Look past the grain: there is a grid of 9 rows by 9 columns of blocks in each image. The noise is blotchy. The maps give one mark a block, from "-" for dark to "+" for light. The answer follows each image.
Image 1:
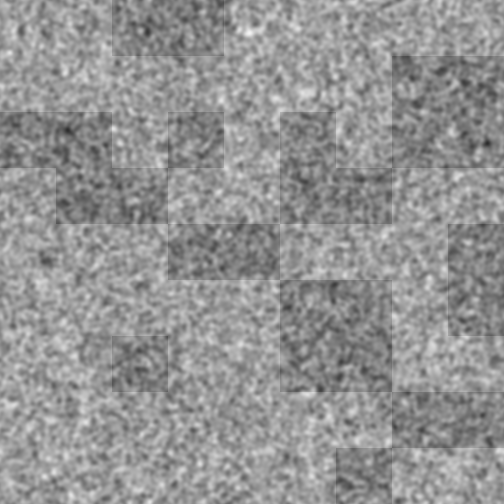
+ + - - + + + + +
+ + + + + + + - -
- - + - + - + - -
+ - - + + - - + +
+ + + - - + + + -
+ + + + + - - + -
+ + - + + - - + +
+ + + + + + + - -
+ + + + + + - + +
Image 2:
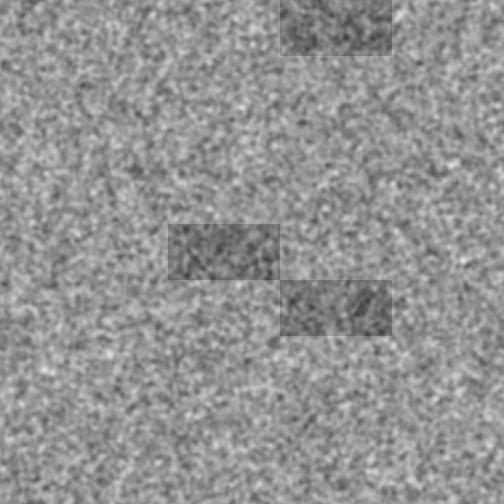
+ + + + + - - + +
+ + + + + + + + +
+ + + + + + + + +
+ + + + + + + + +
+ + + - - + + + +
+ + + + + - - + +
+ + + + + + + + +
+ + + + + + + + +
+ + + + + + + + +
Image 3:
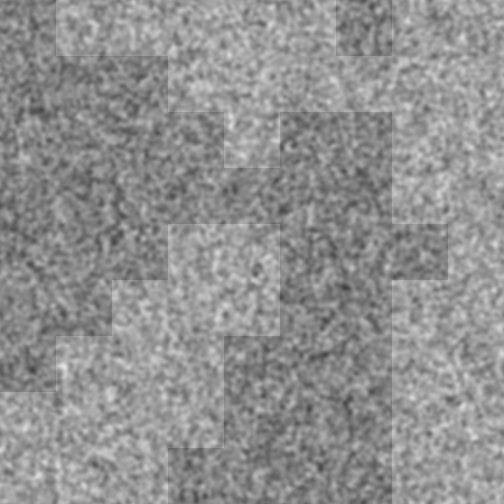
- + + + + + - + +
- - - + + + + + +
- - - - + - - + +
- - - - - - - + +
- - - + + - - - +
- - + + + - - + +
- + + + - - - + +
+ + + + - - - + +
+ + + - - - - + +
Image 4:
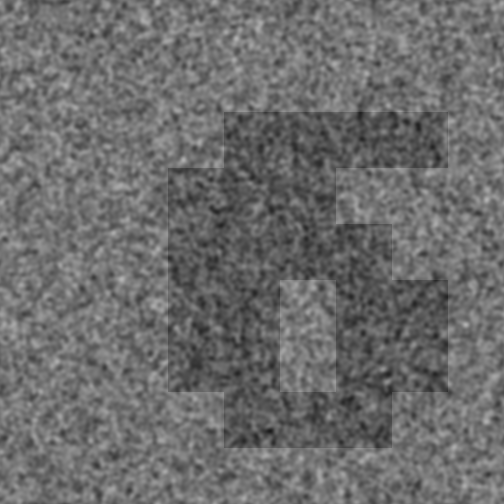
+ + + + + + + + +
+ + + + + + + + +
+ + + + - - - - +
+ + + - - - + + +
+ + + - - - - + +
+ + + - - + - - +
+ + + - - + - - +
+ + + + - - - + +
+ + + + + + + + +
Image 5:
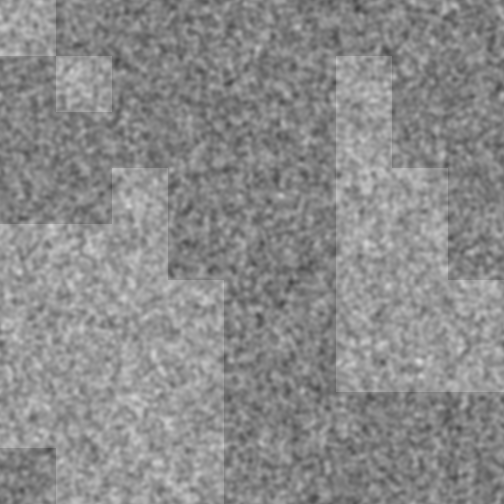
+ - - - - - - - -
- + - - - - + - -
- - - - - - + - -
- - + - - - + + -
+ + + - - - + + -
+ + + + - - + + +
+ + + + - - + + +
+ + + + - - - - -
- + + + - - - - -
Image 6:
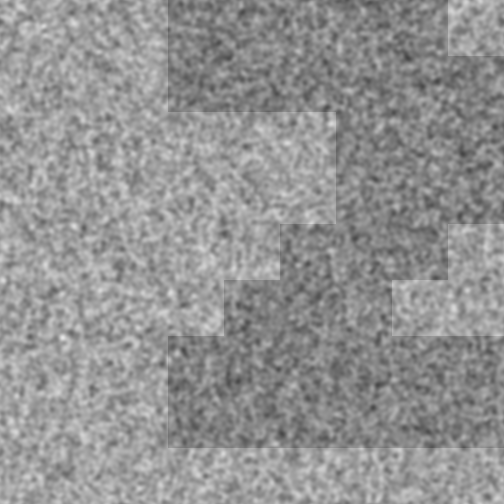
+ + + - - - - - +
+ + + - - - - - -
+ + + + + + - - -
+ + + + + + - - -
+ + + + + - - - +
+ + + + - - - + +
+ + + - - - - - -
+ + + - - - - - -
+ + + + + + + + +
